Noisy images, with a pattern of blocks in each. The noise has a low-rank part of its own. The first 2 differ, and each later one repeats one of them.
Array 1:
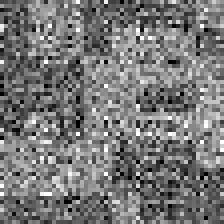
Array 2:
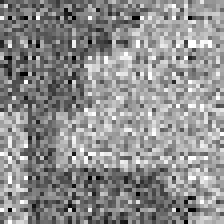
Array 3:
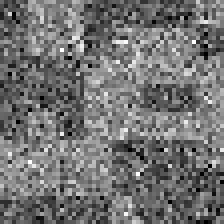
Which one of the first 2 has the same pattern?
1
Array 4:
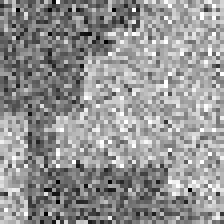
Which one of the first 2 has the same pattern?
2
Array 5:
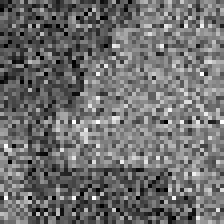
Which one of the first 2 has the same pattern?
2
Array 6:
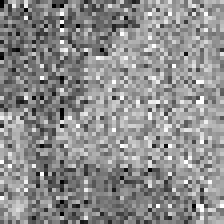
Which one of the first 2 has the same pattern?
2
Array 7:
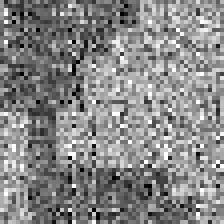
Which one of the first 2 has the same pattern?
2
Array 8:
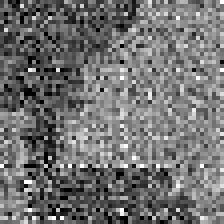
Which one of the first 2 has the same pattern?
2
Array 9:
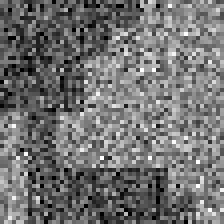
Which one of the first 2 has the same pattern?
2
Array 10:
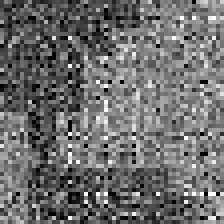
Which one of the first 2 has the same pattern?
2
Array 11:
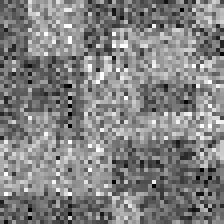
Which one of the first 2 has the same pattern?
1
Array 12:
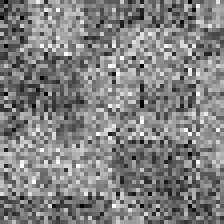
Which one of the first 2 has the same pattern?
1
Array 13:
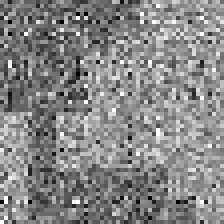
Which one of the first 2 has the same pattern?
2
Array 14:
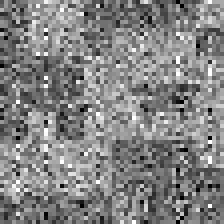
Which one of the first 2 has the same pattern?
1
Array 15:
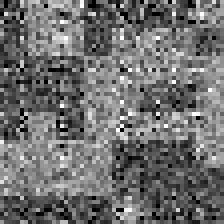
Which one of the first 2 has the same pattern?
1
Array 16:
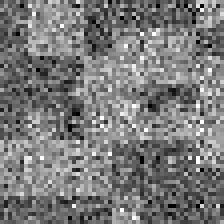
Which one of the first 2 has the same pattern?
1
